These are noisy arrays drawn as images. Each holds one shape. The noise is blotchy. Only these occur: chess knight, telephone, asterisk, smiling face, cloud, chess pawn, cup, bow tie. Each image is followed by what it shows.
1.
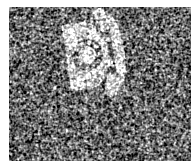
light telephone
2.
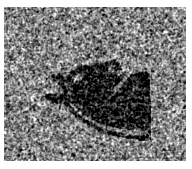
dark chess knight
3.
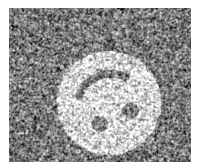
light smiling face
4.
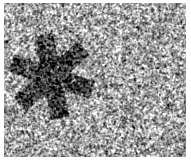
dark asterisk
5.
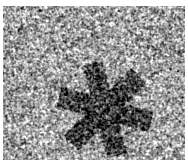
dark asterisk
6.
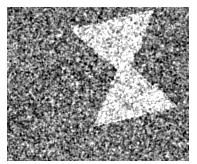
light bow tie
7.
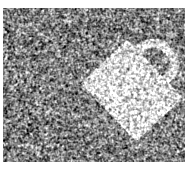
light cup
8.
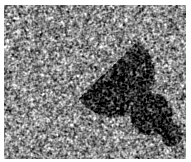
dark chess pawn
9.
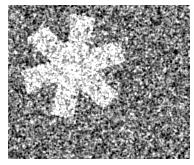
light asterisk
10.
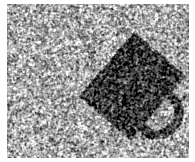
dark cup
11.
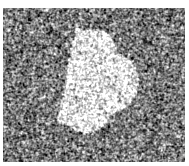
light cloud
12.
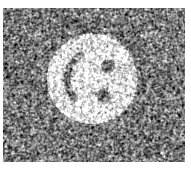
light smiling face
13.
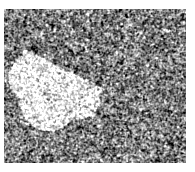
light cloud
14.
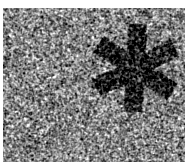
dark asterisk
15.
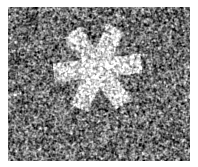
light asterisk
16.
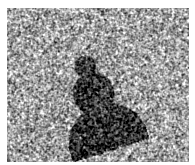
dark chess pawn
